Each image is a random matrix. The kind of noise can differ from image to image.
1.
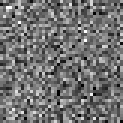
low rank plus noise
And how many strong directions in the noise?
five to eight
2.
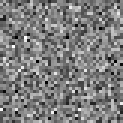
independent entries
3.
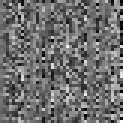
columns of uneven size
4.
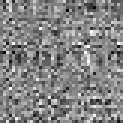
low rank plus noise
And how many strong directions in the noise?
three or four
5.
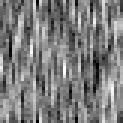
streaked along the columns
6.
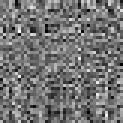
low rank plus noise
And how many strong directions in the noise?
two
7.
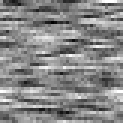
streaked along the rows
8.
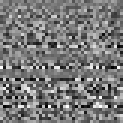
rows of uneven size
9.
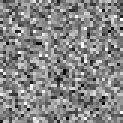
independent entries
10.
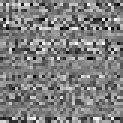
rows of uneven size
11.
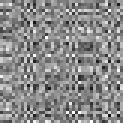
low rank plus noise
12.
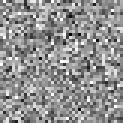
independent entries
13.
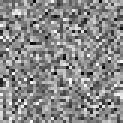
independent entries
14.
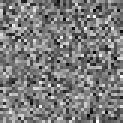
independent entries
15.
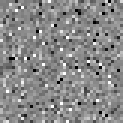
heavy tails
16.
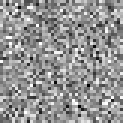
independent entries
